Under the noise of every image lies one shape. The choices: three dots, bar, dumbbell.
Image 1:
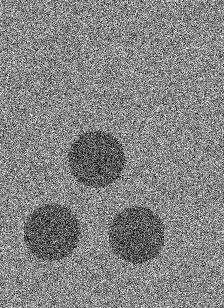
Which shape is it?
three dots
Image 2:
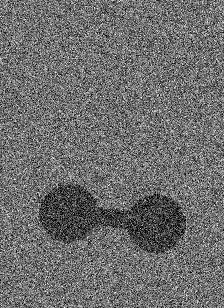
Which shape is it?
dumbbell
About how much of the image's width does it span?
two thirds
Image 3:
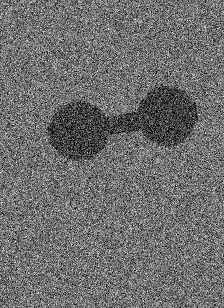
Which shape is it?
dumbbell
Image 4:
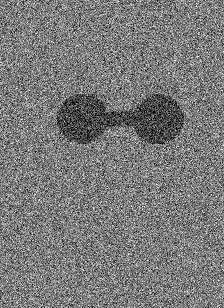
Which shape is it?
dumbbell
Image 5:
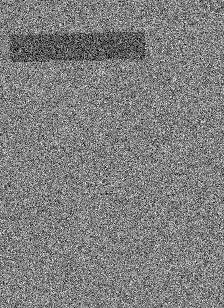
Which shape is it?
bar
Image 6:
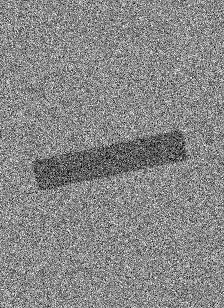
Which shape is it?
bar
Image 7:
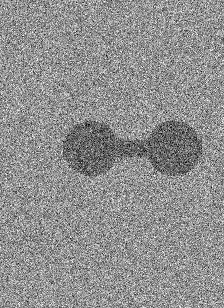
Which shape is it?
dumbbell
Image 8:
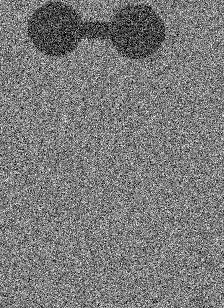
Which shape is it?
dumbbell
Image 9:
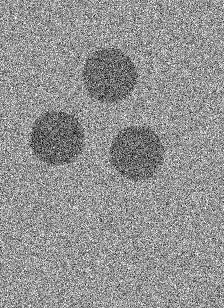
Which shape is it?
three dots
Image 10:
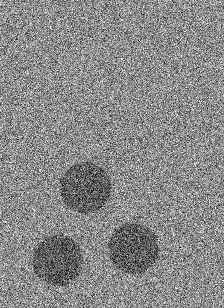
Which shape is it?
three dots
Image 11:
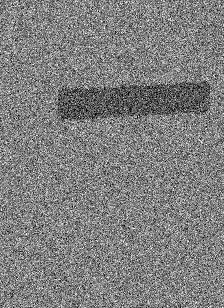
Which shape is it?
bar
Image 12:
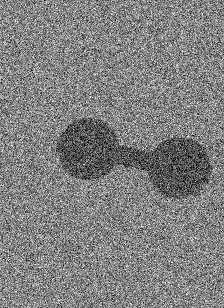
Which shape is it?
dumbbell
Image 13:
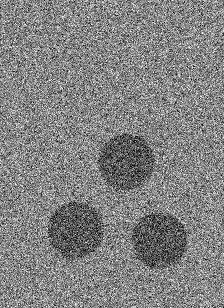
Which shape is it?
three dots
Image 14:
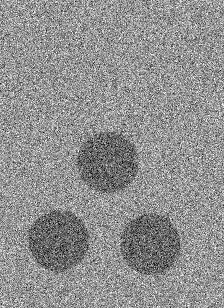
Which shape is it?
three dots
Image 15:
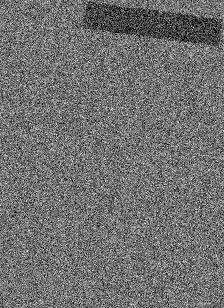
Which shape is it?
bar
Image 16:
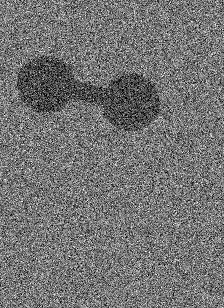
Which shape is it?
dumbbell
